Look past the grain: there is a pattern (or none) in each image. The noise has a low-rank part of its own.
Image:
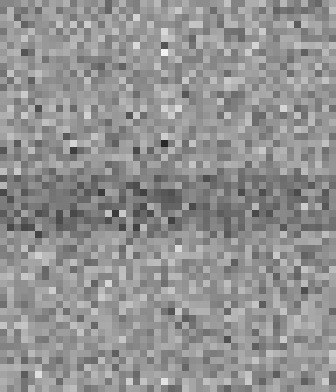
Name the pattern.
one horizontal stripe
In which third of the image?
middle
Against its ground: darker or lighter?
darker
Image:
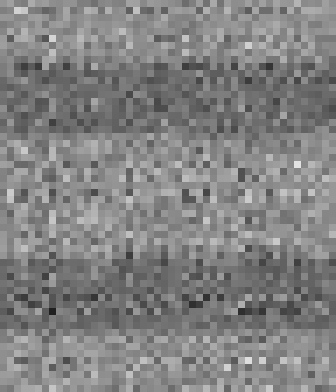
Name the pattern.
horizontal stripes
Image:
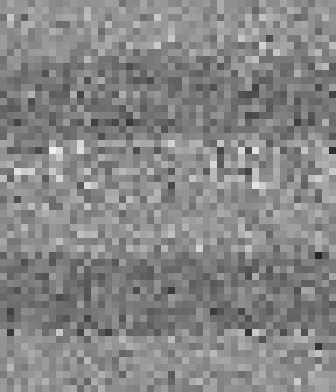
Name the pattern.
horizontal stripes
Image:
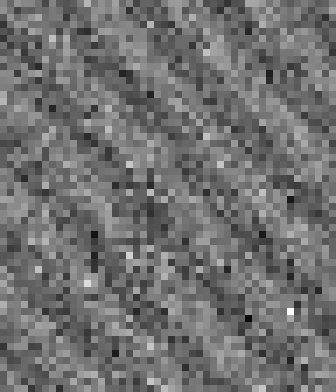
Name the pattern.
diagonal stripes
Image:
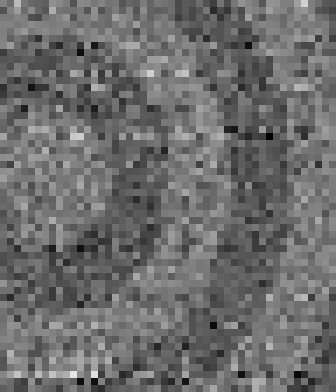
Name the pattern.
rings round one point
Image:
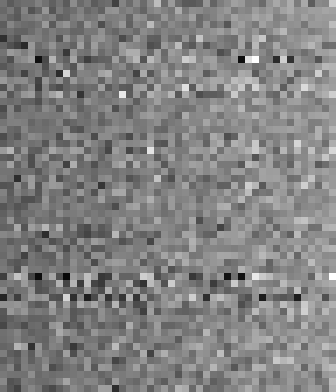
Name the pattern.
a smooth slope
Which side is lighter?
right
